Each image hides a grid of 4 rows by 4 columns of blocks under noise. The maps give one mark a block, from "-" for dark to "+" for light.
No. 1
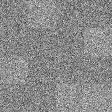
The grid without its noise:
- + - -
- - - +
+ - - -
- - + +
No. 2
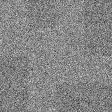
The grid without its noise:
+ - + -
+ + + -
- + + +
- + - -
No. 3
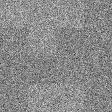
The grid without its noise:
+ + + -
- + - -
- - - -
- + + -
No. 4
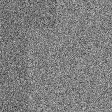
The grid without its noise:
- - + +
- + + +
- + + +
- + + +
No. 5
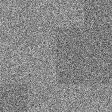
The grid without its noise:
+ + + -
+ + - -
+ + - -
- + + +
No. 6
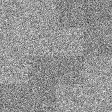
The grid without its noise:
+ + - -
+ + + -
+ - - +
- - + +
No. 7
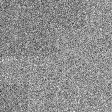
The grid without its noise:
- - - +
- - + +
+ + + +
- + + +
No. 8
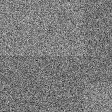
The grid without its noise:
+ + + -
+ + + -
- - - -
- - - +
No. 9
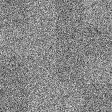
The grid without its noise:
- + - +
+ + - -
- + - +
- + + -
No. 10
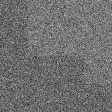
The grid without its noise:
- + + +
- + + +
- - - +
- - - -
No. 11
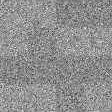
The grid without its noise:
+ + - -
+ - + +
- - - -
+ + - +
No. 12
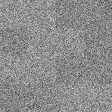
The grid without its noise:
+ + - -
- + + -
+ + - -
- - + +
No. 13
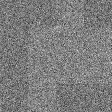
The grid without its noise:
- - + -
- + + +
- + + +
- + - -
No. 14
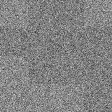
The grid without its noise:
+ - - +
- - - -
+ - - -
+ + + -
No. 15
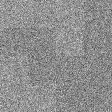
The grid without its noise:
+ + + -
- - + -
+ - - -
+ + - -
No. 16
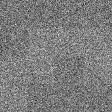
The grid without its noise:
- - - -
- + + +
+ + - +
+ - - -
